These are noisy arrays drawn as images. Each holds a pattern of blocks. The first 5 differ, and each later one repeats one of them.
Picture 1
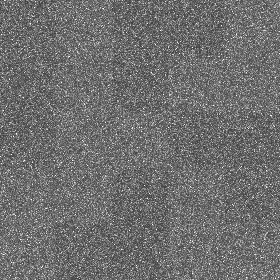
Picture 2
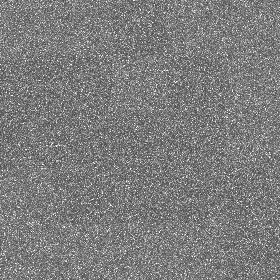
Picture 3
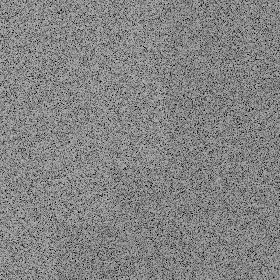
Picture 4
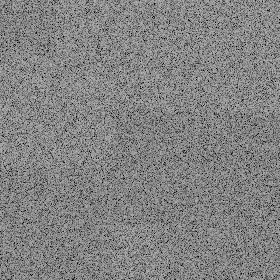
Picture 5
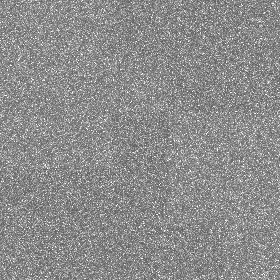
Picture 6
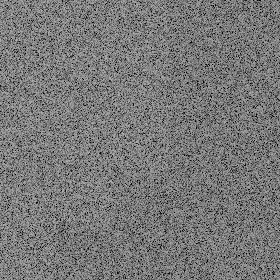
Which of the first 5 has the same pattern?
3
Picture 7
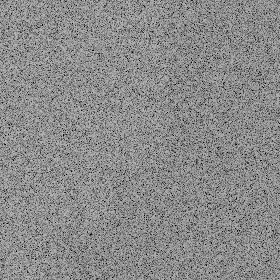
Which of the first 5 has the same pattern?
3
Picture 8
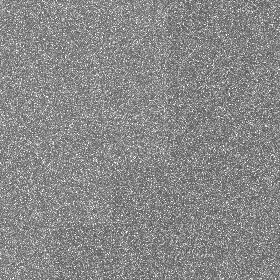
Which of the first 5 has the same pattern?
3
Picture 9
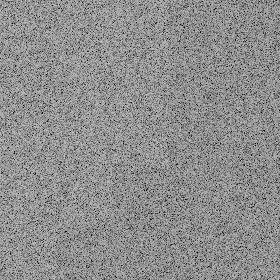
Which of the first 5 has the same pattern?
3
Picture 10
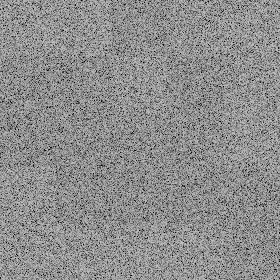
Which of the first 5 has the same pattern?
2
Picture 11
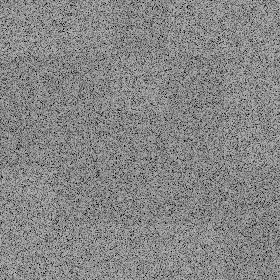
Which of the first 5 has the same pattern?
2
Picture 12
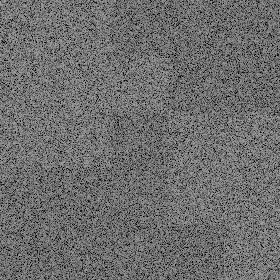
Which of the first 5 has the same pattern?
5
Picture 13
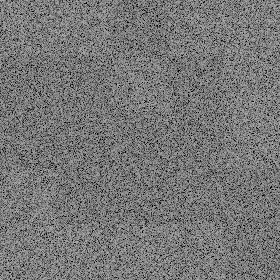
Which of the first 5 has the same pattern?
2
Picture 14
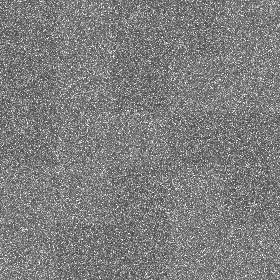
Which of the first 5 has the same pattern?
1
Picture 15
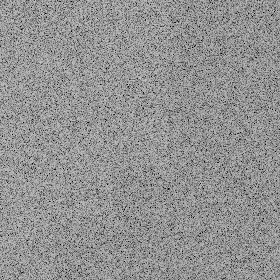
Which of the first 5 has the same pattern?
3
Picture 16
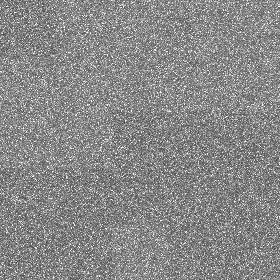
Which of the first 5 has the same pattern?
4
